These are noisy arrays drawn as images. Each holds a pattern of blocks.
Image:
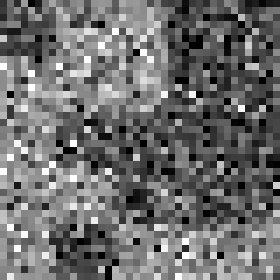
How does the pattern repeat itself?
no symmetry
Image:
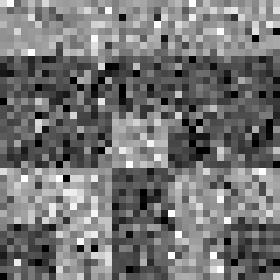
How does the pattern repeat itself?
left and right mirror each other
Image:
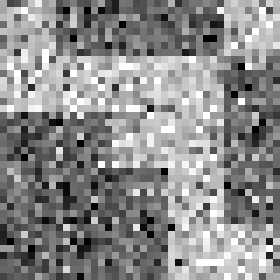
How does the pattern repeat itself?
mirrored about the diagonal from the bottom left
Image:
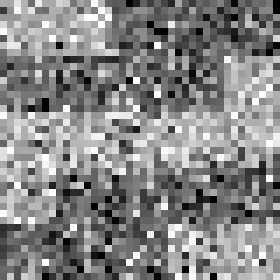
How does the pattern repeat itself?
the same after a half turn
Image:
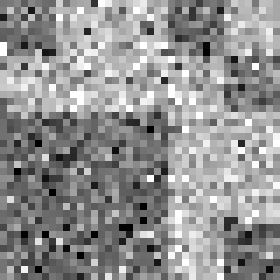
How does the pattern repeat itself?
mirrored about the diagonal from the bottom left
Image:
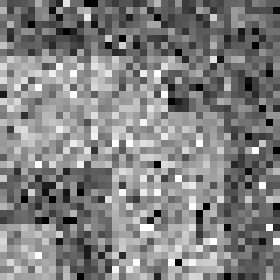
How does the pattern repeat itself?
mirrored about the diagonal from the bottom left
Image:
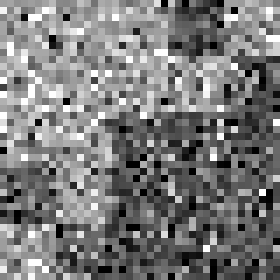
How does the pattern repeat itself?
mirrored about the diagonal from the top left
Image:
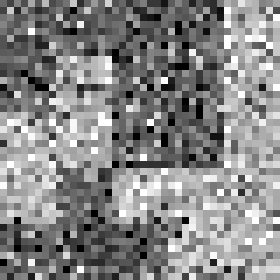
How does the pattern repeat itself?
no symmetry
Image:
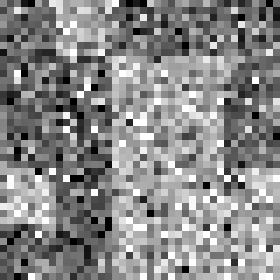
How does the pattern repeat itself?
no symmetry
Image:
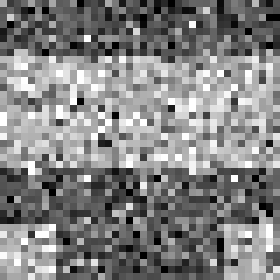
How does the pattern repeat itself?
left and right mirror each other
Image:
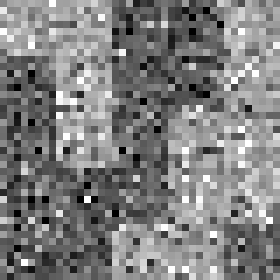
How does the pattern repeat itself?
no symmetry
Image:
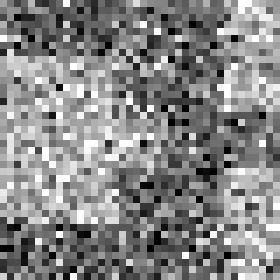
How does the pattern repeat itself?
top and bottom mirror each other
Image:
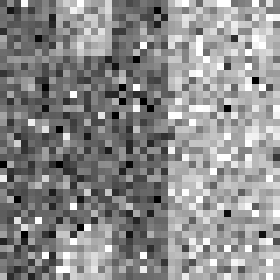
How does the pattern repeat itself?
top and bottom mirror each other
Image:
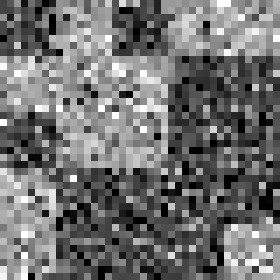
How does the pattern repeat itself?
mirrored about the diagonal from the top left
